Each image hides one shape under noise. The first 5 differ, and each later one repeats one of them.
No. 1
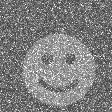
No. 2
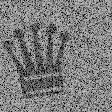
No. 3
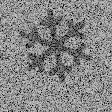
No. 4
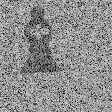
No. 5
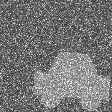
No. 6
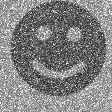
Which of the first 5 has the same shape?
1
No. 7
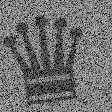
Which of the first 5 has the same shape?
2
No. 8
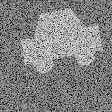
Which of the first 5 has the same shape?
5
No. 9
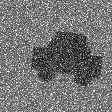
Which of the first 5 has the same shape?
5
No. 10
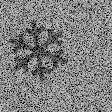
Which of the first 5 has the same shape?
3
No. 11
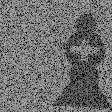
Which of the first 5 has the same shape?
4
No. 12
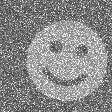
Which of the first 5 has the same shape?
1
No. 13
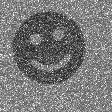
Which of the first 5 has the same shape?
1
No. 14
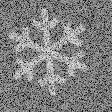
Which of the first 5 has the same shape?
3
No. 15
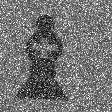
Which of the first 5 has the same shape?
4
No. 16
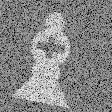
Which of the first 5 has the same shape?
4
